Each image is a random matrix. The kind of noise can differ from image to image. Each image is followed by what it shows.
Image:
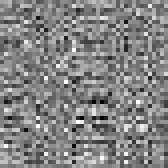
low rank plus noise
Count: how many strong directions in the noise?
two
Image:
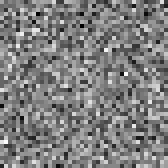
independent entries
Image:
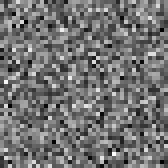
independent entries
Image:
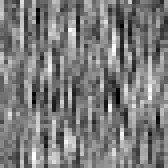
streaked along the columns
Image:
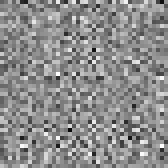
low rank plus noise
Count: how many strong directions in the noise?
two
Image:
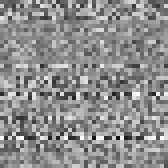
rows of uneven size
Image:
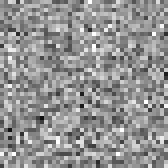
low rank plus noise
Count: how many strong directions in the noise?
three or four
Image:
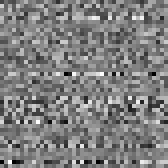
rows of uneven size
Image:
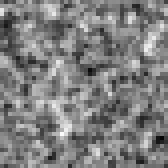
blotchy
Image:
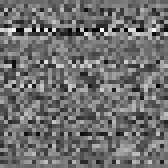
rows of uneven size
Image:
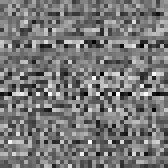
rows of uneven size
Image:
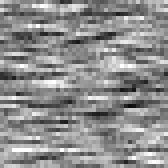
streaked along the rows
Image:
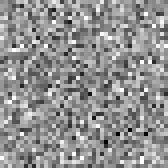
independent entries
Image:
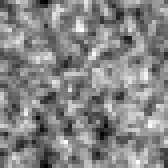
blotchy
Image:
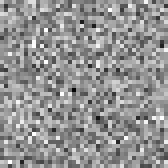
independent entries
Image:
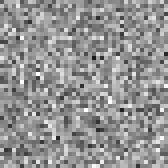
independent entries
